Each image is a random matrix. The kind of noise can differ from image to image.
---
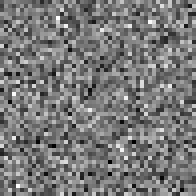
independent entries
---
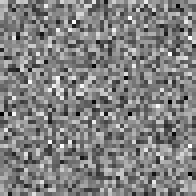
independent entries
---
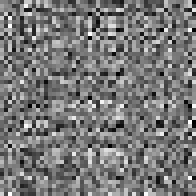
low rank plus noise
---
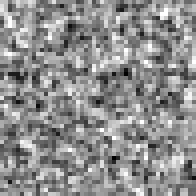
blotchy
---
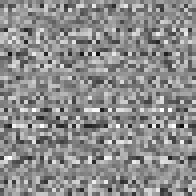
rows of uneven size
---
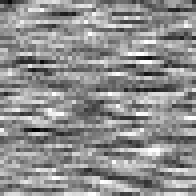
streaked along the rows
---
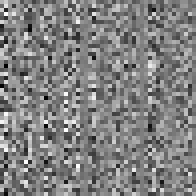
columns of uneven size
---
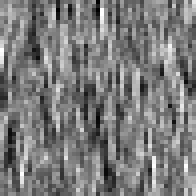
streaked along the columns
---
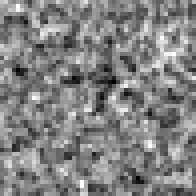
blotchy
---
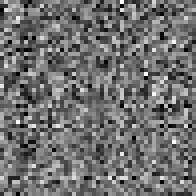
low rank plus noise
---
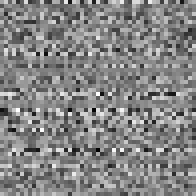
rows of uneven size
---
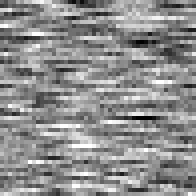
streaked along the rows
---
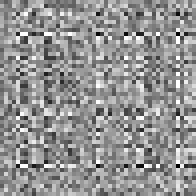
low rank plus noise
